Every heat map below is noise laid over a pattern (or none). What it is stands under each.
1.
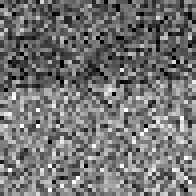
a sharp edge
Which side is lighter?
bottom
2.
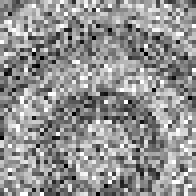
rings round one point
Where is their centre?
bottom middle
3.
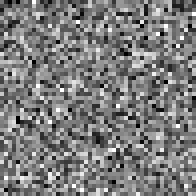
only noise
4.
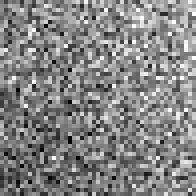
a smooth slope
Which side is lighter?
top right
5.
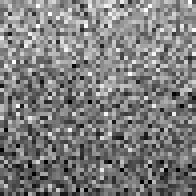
a smooth slope
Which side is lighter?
top
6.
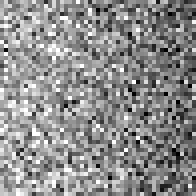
a smooth slope
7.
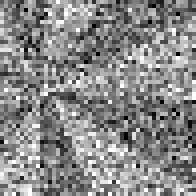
spokes from one point
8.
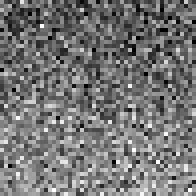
a smooth slope
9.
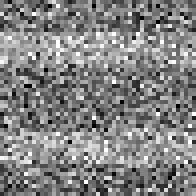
horizontal stripes
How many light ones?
2
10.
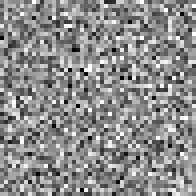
only noise
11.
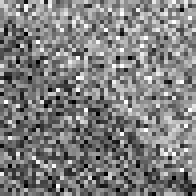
a sharp edge
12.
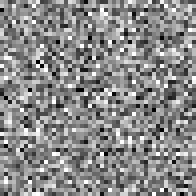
only noise
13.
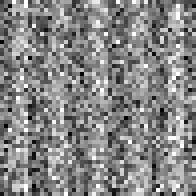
vertical stripes
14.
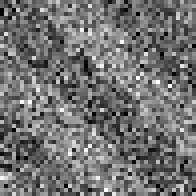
diagonal stripes
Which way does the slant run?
top left to bottom right
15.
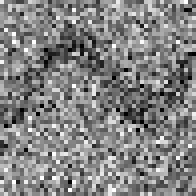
a wavy band
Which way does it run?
left to right
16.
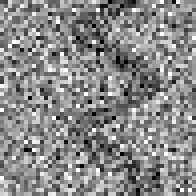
a wavy band
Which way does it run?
top to bottom
